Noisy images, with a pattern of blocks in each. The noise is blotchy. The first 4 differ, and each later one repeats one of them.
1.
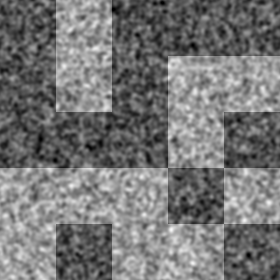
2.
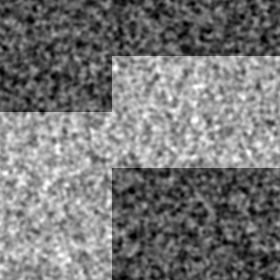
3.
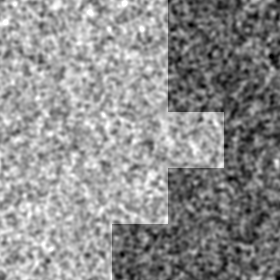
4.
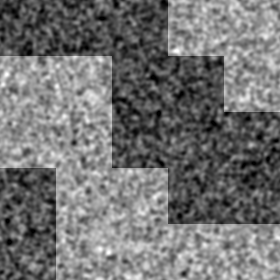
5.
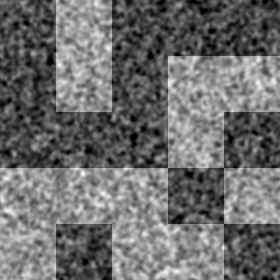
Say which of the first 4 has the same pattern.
1
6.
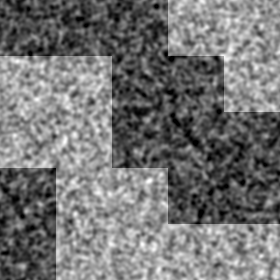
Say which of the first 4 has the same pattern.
4
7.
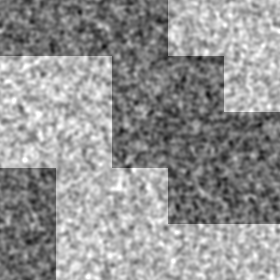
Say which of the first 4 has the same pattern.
4
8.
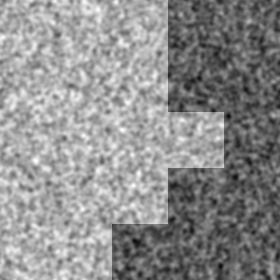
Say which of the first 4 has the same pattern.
3
